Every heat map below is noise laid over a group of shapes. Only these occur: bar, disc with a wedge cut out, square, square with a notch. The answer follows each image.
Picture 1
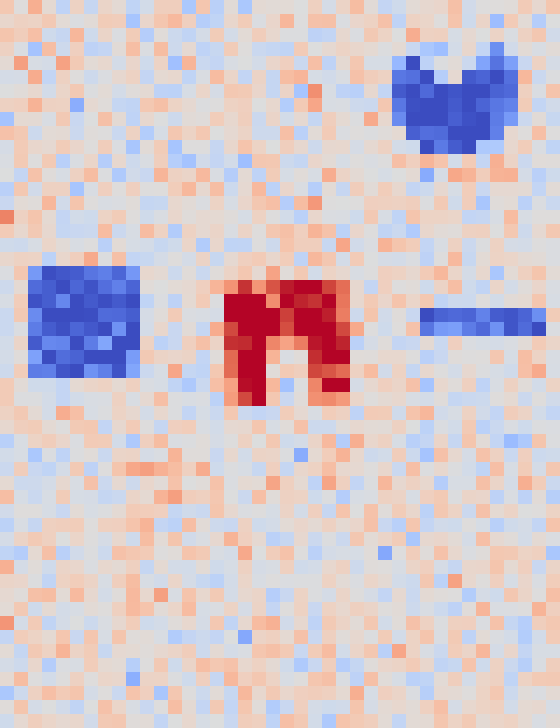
top right: blue disc with a wedge cut out; middle left: blue square; centre: red square with a notch; middle right: blue bar
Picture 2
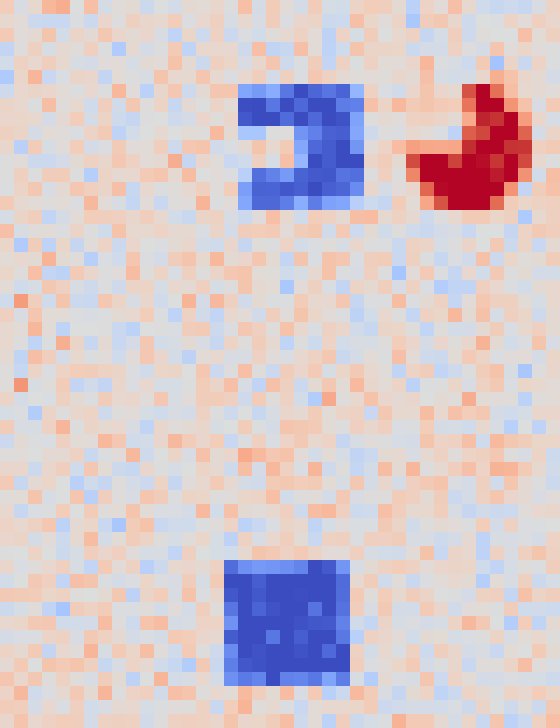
top middle: blue square with a notch; top right: red disc with a wedge cut out; bottom middle: blue square
